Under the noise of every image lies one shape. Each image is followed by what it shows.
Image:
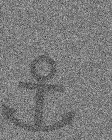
anchor
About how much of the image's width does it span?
two thirds
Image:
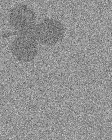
club
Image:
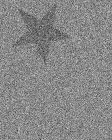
star
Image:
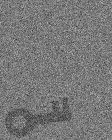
key
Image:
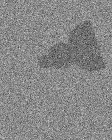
chess pawn
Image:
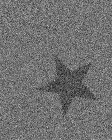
star
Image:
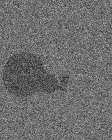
pear
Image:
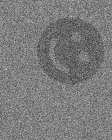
smiling face
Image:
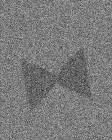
bow tie
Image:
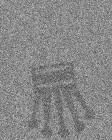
chess queen
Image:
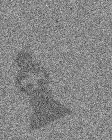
chess bishop
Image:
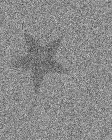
star
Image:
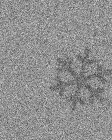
snowflake
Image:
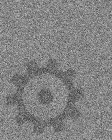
gear
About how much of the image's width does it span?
two thirds
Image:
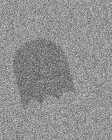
ghost
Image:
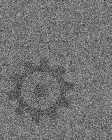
gear
